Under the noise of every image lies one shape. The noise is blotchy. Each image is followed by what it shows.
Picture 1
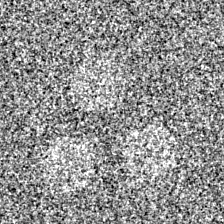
light three dots
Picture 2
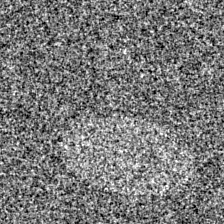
light ellipse
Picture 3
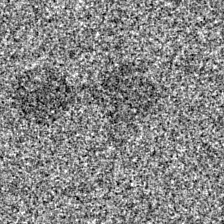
dark dumbbell
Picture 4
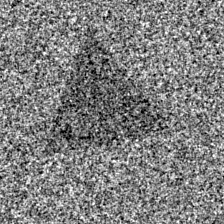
dark triangle
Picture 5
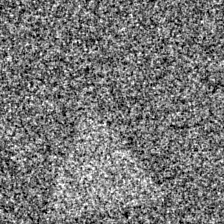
light triangle
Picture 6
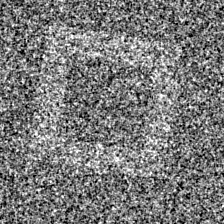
light square frame
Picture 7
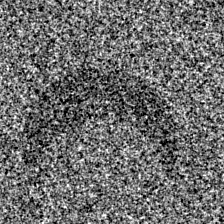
dark crescent
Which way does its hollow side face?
down
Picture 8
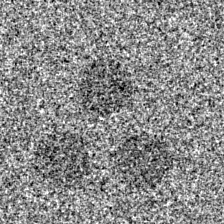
dark three dots
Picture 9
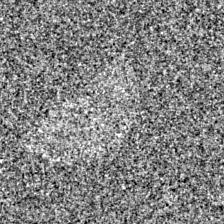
light half disc
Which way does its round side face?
down and right
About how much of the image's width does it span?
half
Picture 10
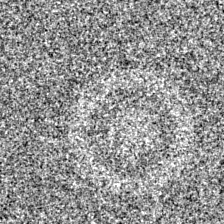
light bullseye
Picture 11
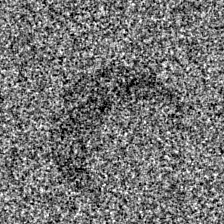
dark crescent
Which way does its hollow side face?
down and right
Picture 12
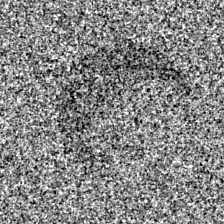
dark crescent
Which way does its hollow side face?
down and right
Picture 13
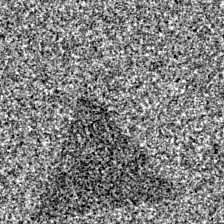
dark triangle
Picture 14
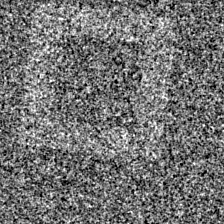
light square frame
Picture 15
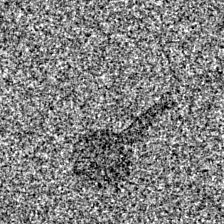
dark lollipop
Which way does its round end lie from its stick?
down and left
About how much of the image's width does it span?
half
